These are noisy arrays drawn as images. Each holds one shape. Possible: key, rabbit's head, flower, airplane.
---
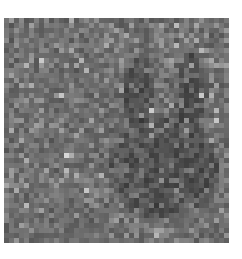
rabbit's head
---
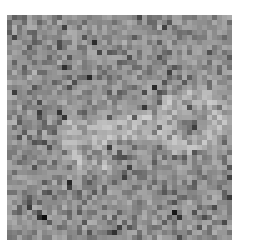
key
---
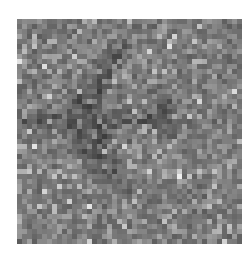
airplane
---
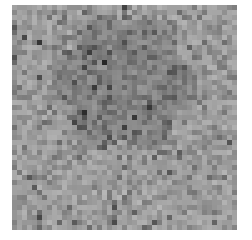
flower
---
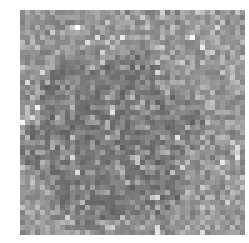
flower
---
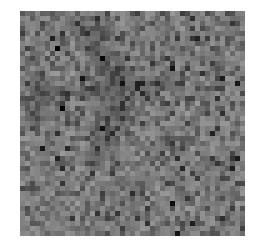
airplane
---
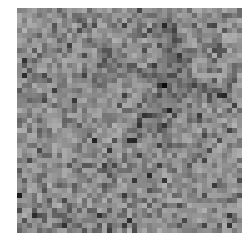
airplane
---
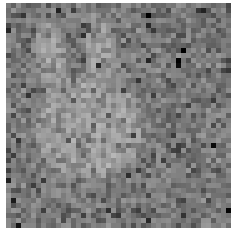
rabbit's head
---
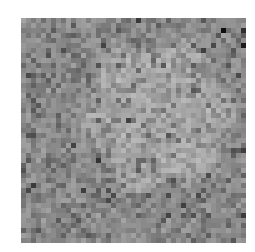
flower
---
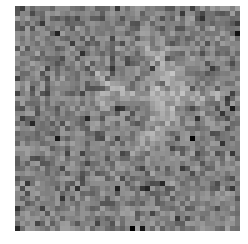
airplane
